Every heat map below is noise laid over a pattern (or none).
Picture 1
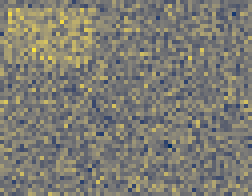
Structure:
one block
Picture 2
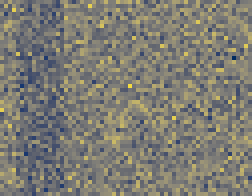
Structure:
one band of columns
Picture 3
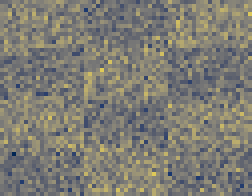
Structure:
a checkerboard
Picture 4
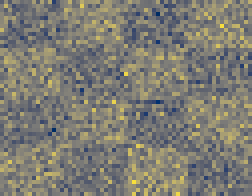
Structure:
a checkerboard
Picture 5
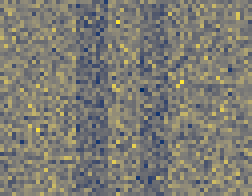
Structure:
bands of columns
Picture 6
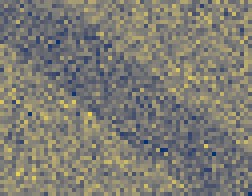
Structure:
a diagonal band
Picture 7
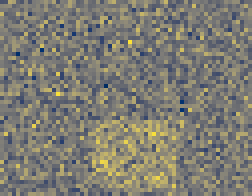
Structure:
one block
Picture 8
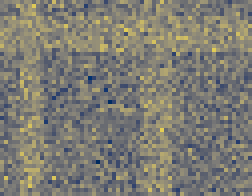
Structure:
bands of rows crossing bands of columns
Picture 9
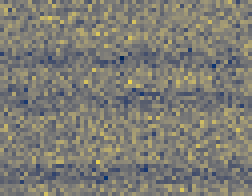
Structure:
bands of rows
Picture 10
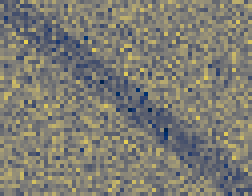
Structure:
a diagonal band
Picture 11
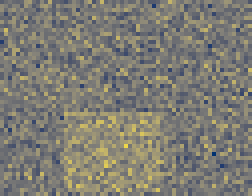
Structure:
one block
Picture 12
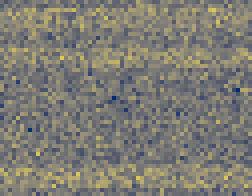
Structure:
bands of rows
